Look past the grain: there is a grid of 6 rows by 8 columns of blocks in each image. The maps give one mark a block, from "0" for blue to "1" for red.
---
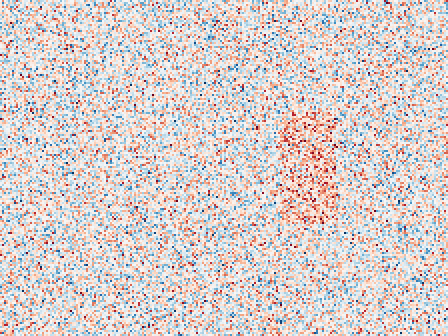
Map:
0 0 0 0 0 0 0 0
0 0 0 0 0 0 0 0
0 0 0 0 0 1 0 0
0 0 0 0 0 1 0 0
0 0 0 0 0 0 0 0
0 0 0 0 0 0 0 0
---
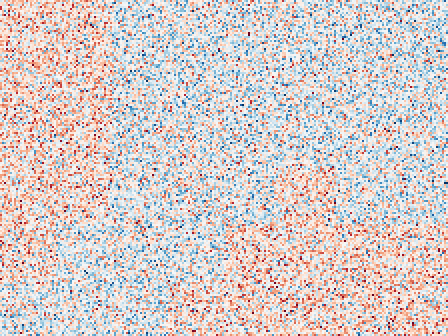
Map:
1 1 0 0 0 0 0 0
1 1 0 0 0 0 0 0
1 1 0 0 0 0 0 0
1 1 0 0 0 1 0 0
1 0 0 0 1 1 1 1
0 0 0 1 1 1 1 1
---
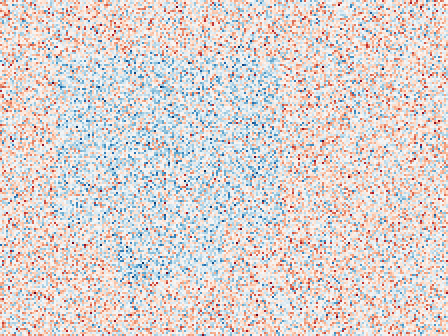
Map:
1 1 1 1 1 1 1 1
1 0 0 0 0 1 1 1
1 0 0 0 0 1 1 1
1 0 0 0 0 1 1 1
1 1 0 0 1 1 1 1
1 1 1 1 1 1 1 1
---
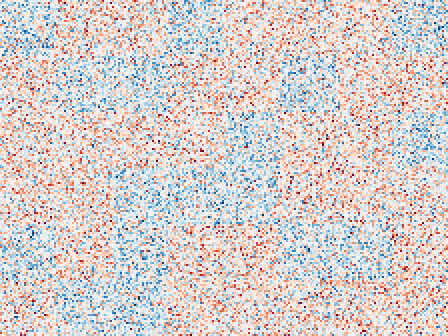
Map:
0 1 1 0 1 1 1 0
1 0 0 1 1 0 1 1
1 1 1 1 0 1 1 0
1 1 0 0 0 1 1 1
0 1 0 1 1 0 0 1
1 0 0 1 1 1 1 1
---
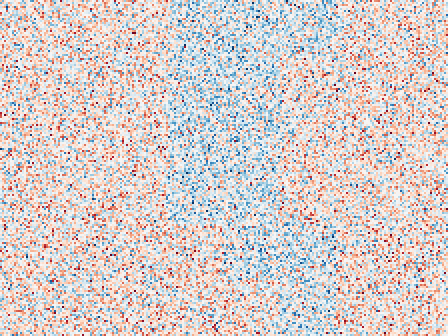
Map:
1 1 1 0 0 0 1 1
1 1 1 0 0 1 1 1
1 1 1 0 0 1 1 1
1 1 1 0 0 1 1 1
1 1 1 1 0 0 1 1
1 1 1 1 1 0 1 1
